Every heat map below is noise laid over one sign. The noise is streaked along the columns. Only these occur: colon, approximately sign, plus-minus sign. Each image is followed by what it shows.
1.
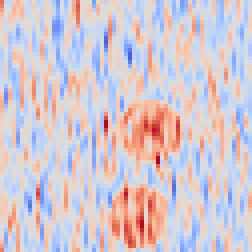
red colon
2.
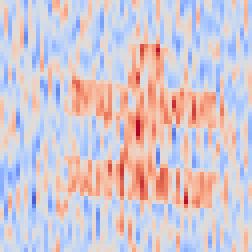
red plus-minus sign
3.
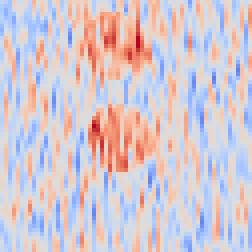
red colon
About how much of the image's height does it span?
two thirds
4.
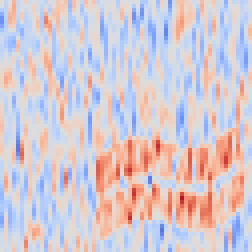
red approximately sign
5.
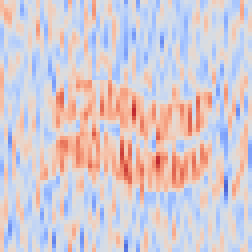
red approximately sign
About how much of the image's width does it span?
two thirds
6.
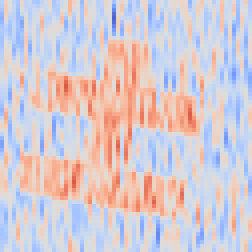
red plus-minus sign
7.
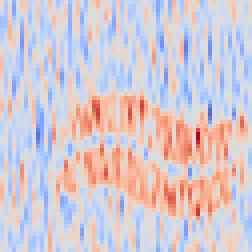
red approximately sign
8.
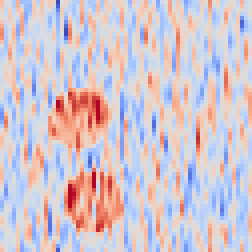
red colon
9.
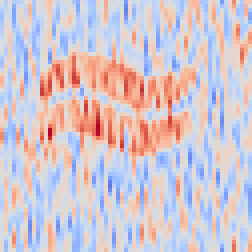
red approximately sign
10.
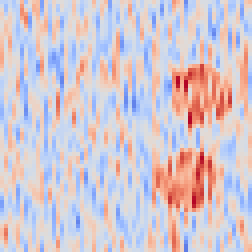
red colon
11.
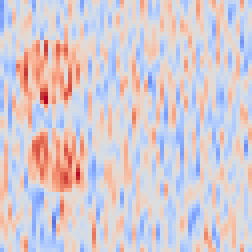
red colon
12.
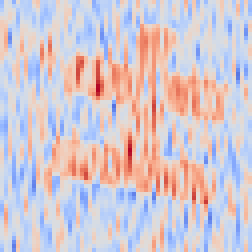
red plus-minus sign
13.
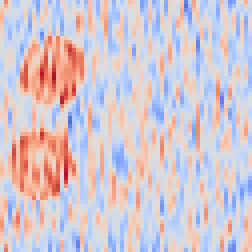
red colon
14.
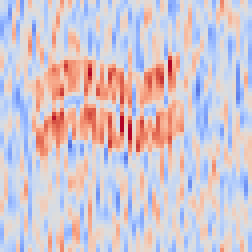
red approximately sign
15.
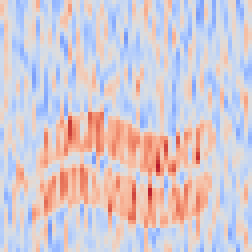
red approximately sign
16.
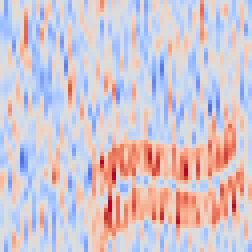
red approximately sign
